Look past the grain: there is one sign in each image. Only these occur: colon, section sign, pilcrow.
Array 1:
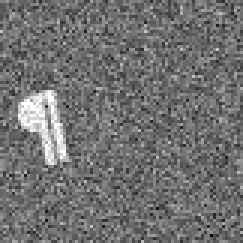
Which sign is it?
pilcrow
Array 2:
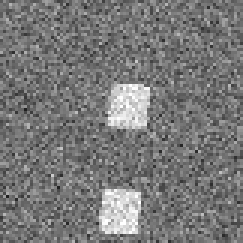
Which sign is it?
colon
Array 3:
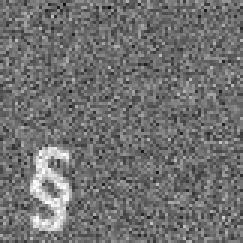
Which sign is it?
section sign
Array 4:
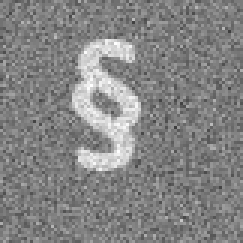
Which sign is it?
section sign
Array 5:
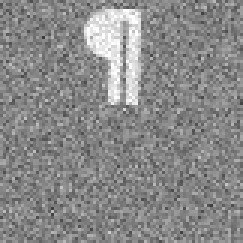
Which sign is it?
pilcrow
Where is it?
top middle
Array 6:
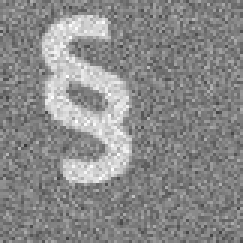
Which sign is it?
section sign
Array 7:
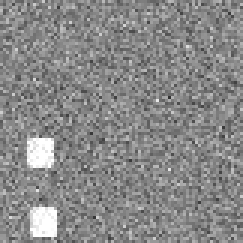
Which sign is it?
colon
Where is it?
bottom left
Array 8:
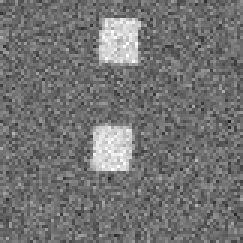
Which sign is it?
colon
